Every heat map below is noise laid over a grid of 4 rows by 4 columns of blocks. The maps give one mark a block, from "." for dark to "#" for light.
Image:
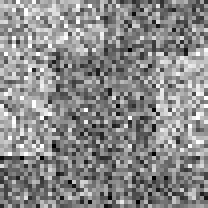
# # . .
# . . #
# . . #
. . . .
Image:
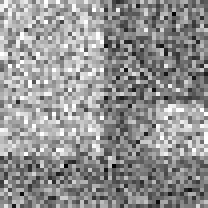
# # . .
# # . .
# # . #
. . . .
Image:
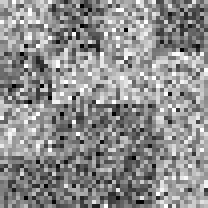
# . # .
. # # #
# . . #
. . . #
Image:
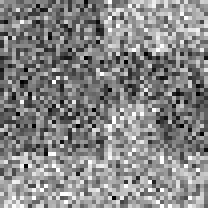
. . # #
. . . .
. . # .
# # # #
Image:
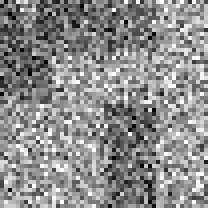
. . . #
. # # #
# # . #
# # . #
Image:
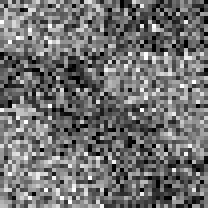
# # . .
. . # #
# . . #
# # . .
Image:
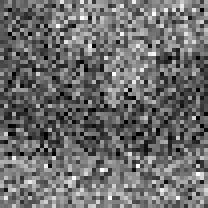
. # # #
. . # .
. . . .
# # # #
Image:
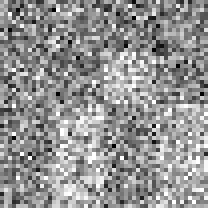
. . . .
. . # .
. # . #
. # . #
